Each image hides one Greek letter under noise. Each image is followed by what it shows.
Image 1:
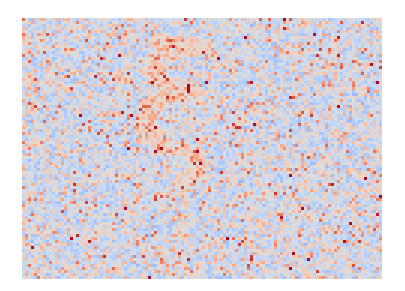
red xi
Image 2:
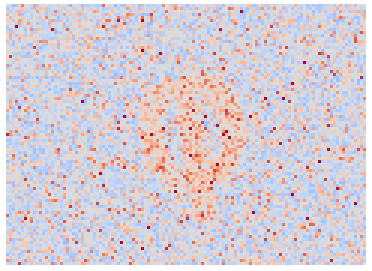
red phi
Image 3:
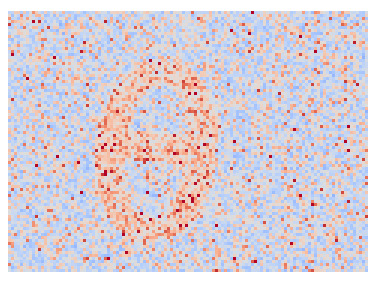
red theta
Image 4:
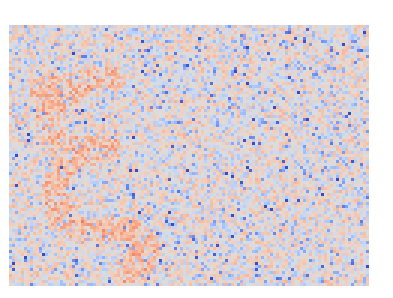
red xi
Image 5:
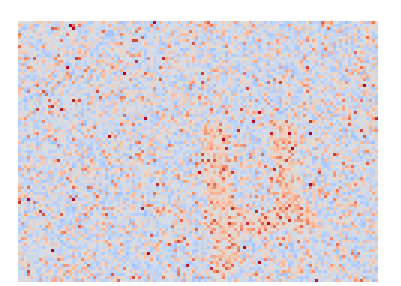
red mu
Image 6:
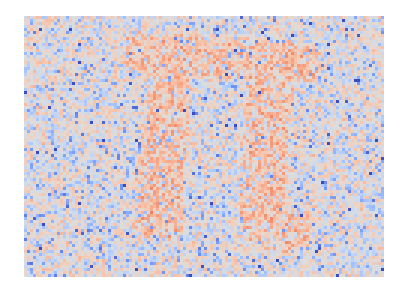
red pi
